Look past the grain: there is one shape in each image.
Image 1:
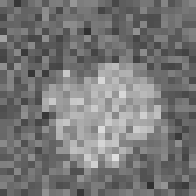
light apple
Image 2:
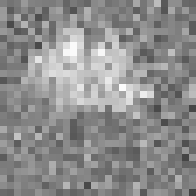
light chess knight
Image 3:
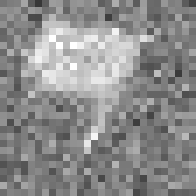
light flag
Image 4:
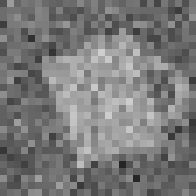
light cup
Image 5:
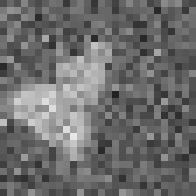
light chess pawn
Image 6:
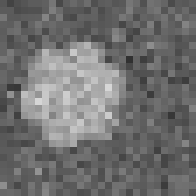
light flower
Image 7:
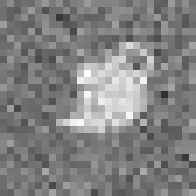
light teapot
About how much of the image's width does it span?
half
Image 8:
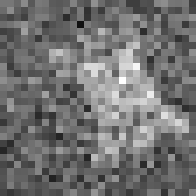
light chess rook
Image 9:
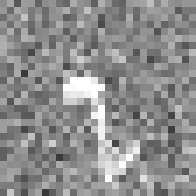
light musical note
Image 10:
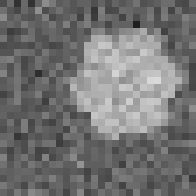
light flower
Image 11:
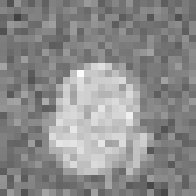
light apple
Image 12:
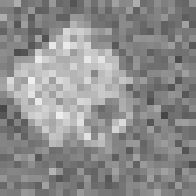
light cup
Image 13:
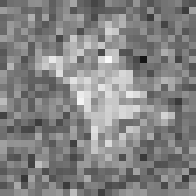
light chess rook
